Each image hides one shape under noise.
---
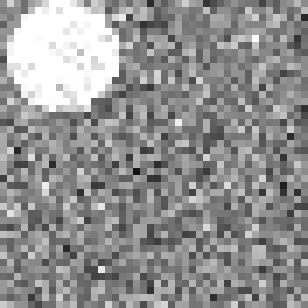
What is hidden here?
light disc, top left
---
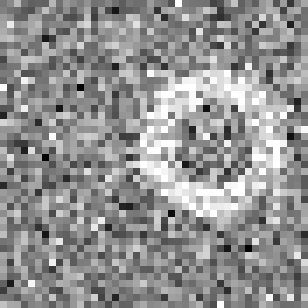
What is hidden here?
light ring
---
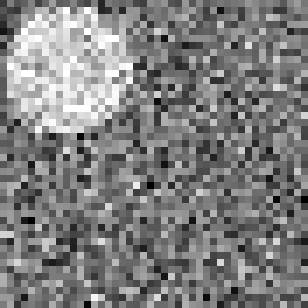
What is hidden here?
light disc, top left
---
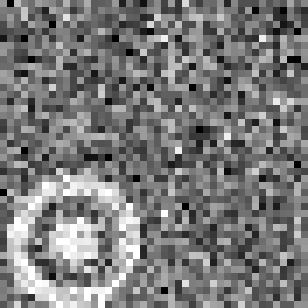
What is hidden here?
light bullseye, bottom left
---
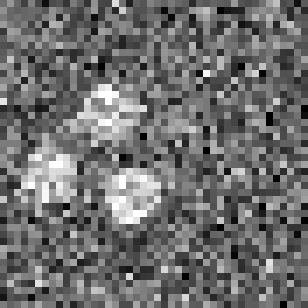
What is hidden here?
light three dots
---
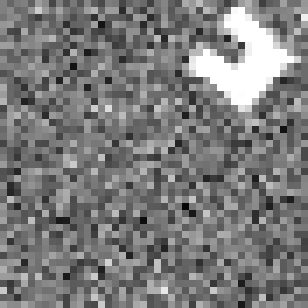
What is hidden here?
light square with a notch, top right
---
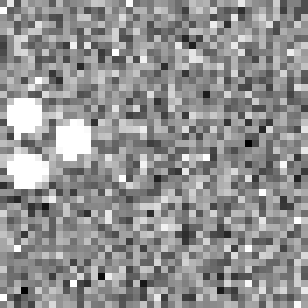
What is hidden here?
light three dots, middle left
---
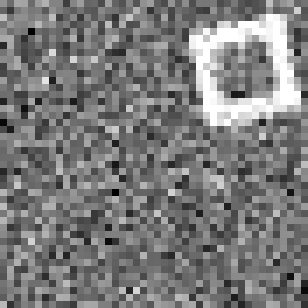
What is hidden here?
light square frame, top right
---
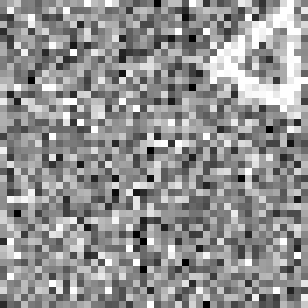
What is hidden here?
light triangle frame, top right
